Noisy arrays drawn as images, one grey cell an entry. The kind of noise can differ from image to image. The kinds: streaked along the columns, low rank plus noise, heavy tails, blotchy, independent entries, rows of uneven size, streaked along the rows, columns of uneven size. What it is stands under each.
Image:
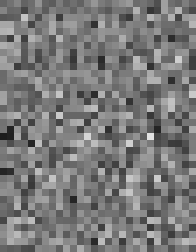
low rank plus noise
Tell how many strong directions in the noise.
five to eight
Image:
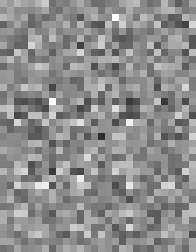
low rank plus noise
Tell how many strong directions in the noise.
three or four
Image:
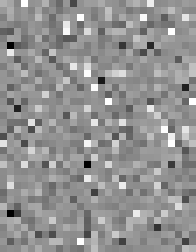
heavy tails
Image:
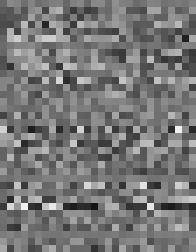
rows of uneven size
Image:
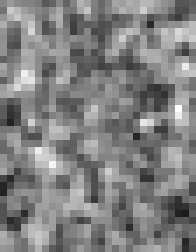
blotchy
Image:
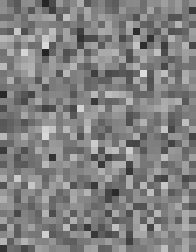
low rank plus noise
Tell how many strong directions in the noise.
five to eight
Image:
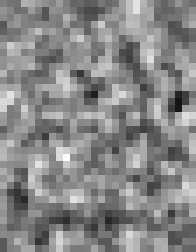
blotchy
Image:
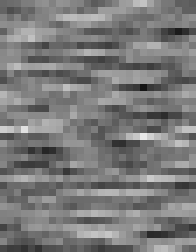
streaked along the rows
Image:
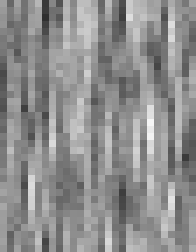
streaked along the columns
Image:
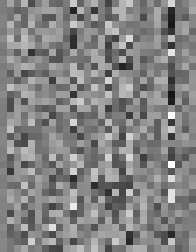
columns of uneven size
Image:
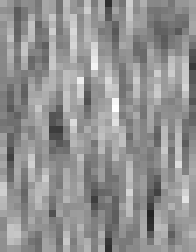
streaked along the columns
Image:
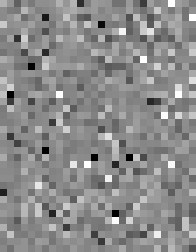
heavy tails
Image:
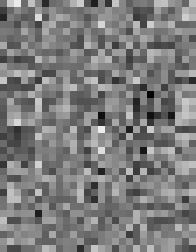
low rank plus noise
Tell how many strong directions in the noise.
three or four
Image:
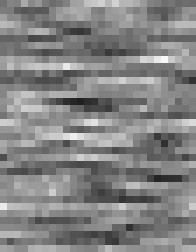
streaked along the rows
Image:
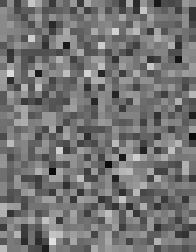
independent entries
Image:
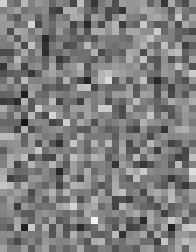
independent entries
